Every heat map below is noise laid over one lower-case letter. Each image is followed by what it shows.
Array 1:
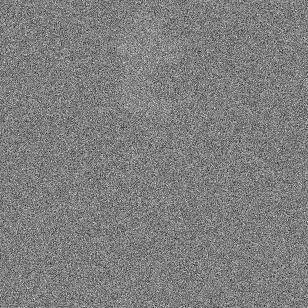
light t, top middle
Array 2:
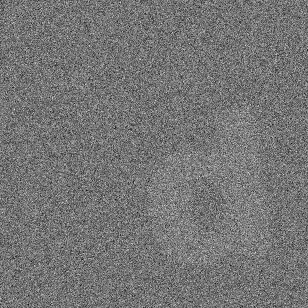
light d
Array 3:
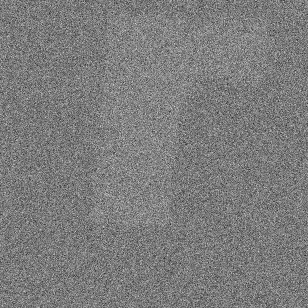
light r
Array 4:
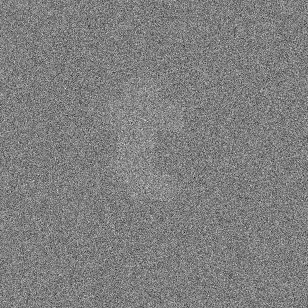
light t, centre
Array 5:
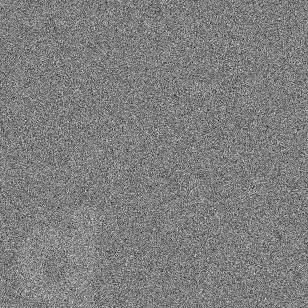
light d, bottom left
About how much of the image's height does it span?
a third
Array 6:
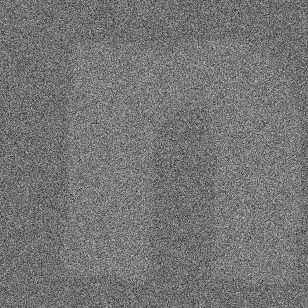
light n
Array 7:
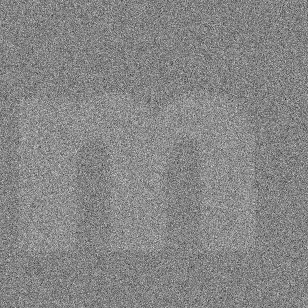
light m
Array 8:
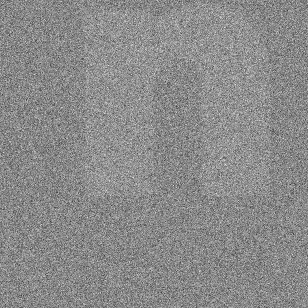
light n
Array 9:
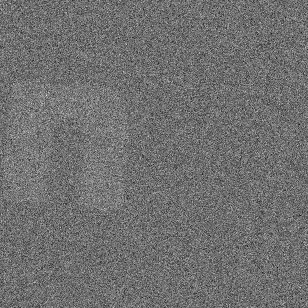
light n, middle left
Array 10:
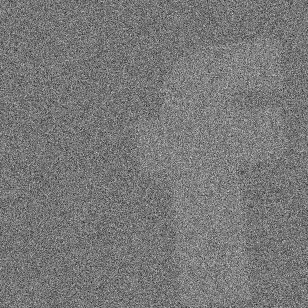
light f
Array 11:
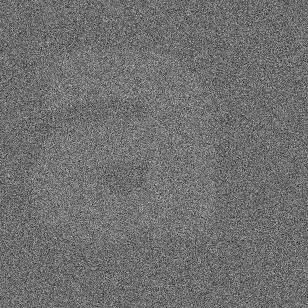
light a
